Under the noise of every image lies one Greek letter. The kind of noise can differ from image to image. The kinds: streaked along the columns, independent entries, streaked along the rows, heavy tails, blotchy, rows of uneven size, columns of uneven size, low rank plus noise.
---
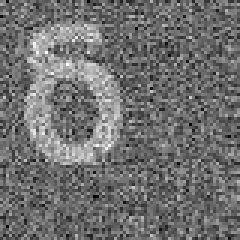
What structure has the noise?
low rank plus noise
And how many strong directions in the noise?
five to eight
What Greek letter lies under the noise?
delta
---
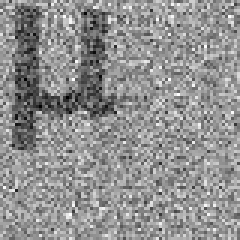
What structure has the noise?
low rank plus noise
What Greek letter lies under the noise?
mu
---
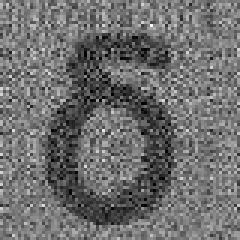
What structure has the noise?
low rank plus noise
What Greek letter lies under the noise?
delta
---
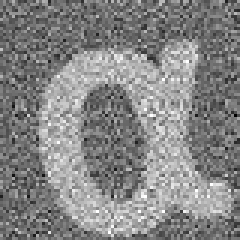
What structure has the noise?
low rank plus noise
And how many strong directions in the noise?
two
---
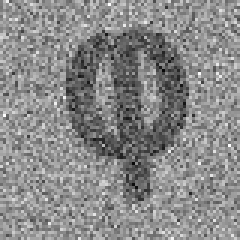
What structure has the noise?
independent entries
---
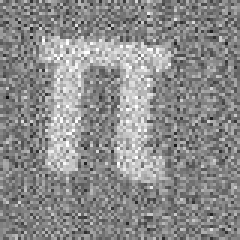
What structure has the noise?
low rank plus noise
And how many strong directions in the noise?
three or four
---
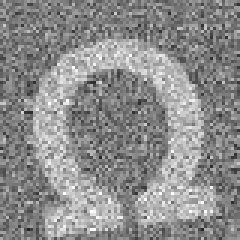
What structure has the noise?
low rank plus noise
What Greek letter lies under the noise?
omega
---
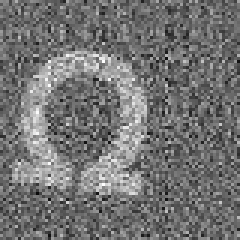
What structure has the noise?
low rank plus noise
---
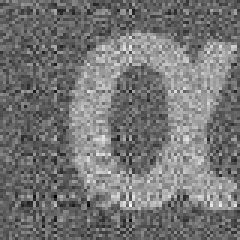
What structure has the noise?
low rank plus noise
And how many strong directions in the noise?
one
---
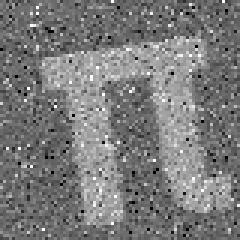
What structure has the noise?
heavy tails
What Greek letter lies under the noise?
pi
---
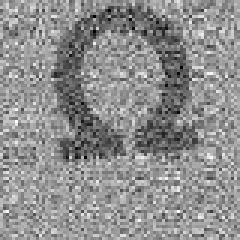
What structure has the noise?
low rank plus noise
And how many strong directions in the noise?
two
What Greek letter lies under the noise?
omega
